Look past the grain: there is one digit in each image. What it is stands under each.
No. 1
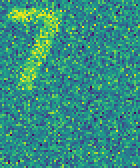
7
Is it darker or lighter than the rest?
lighter
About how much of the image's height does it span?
half
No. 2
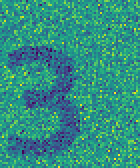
3
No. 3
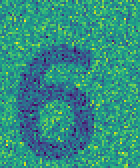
6
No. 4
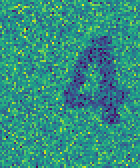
4
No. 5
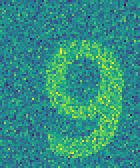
9
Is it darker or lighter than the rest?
lighter
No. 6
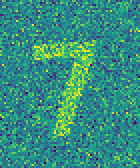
7
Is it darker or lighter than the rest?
lighter
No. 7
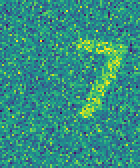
7
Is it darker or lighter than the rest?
lighter
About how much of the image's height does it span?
half
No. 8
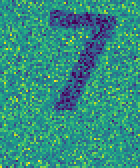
7
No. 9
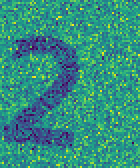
2
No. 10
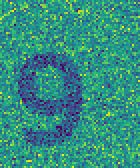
9
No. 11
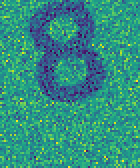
8
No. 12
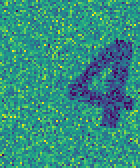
4
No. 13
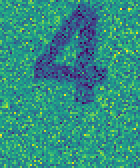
4
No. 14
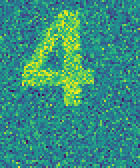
4
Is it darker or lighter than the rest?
lighter
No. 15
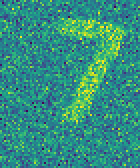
7
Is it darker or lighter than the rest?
lighter
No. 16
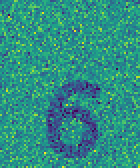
6
